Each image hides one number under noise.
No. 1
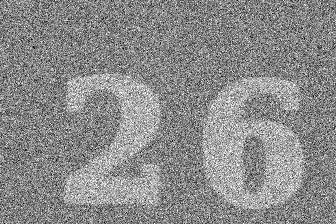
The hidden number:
26
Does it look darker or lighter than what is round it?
lighter
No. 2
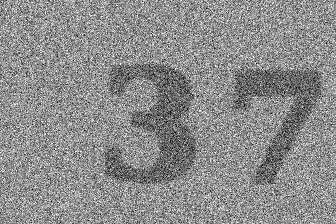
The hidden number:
37
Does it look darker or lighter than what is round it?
darker
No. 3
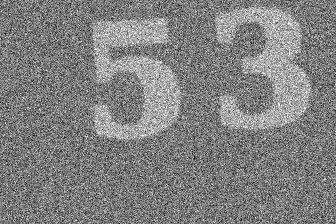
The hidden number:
53
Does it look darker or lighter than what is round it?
lighter
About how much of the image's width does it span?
two thirds
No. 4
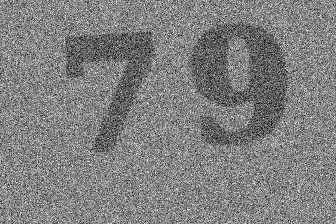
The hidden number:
79
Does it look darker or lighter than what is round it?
darker
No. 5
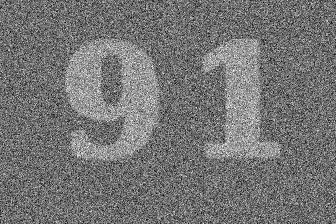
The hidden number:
91
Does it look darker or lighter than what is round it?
lighter
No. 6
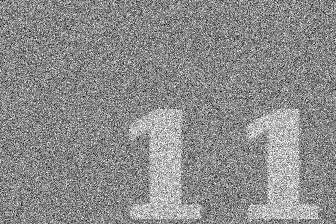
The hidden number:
11
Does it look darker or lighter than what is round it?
lighter
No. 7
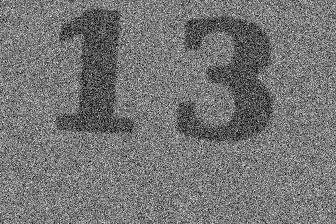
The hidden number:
13
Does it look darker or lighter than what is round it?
darker
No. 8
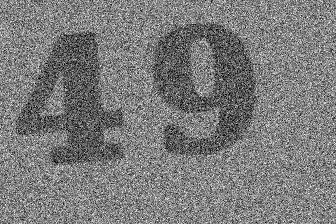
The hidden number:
49
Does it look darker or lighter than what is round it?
darker
